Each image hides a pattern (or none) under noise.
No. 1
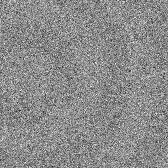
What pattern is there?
rings round one point
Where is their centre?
middle left
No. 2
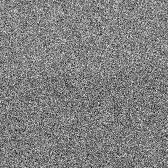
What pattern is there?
a sharp edge
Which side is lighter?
top
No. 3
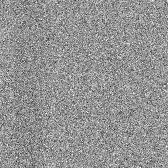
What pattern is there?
one vertical stripe
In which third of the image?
left
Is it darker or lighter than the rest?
darker
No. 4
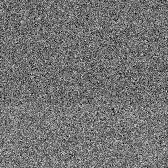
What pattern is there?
a sharp edge
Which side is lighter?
bottom
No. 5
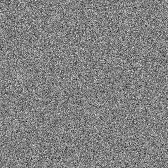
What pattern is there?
only noise
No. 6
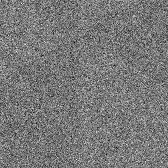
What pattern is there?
spokes from one point
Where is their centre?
top middle
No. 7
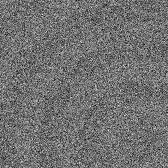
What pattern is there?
rings round one point
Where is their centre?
bottom right
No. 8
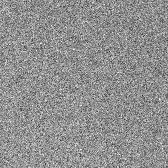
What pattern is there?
a smooth slope
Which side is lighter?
bottom left
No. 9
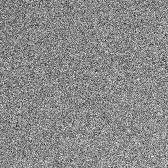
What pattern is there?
a smooth slope
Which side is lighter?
bottom right
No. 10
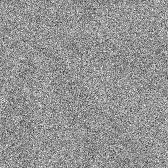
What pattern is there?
spokes from one point
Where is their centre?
top left
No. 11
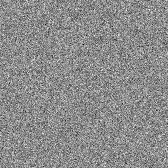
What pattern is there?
only noise
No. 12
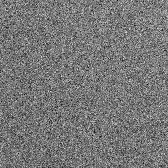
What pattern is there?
a smooth slope
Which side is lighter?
top right
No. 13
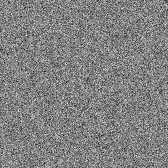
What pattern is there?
only noise
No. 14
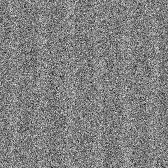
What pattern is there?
vertical stripes
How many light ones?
6
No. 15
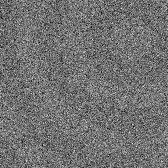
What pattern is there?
rings round one point
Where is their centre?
top right
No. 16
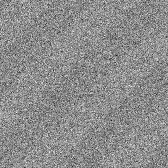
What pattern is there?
diagonal stripes
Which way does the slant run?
bottom left to top right
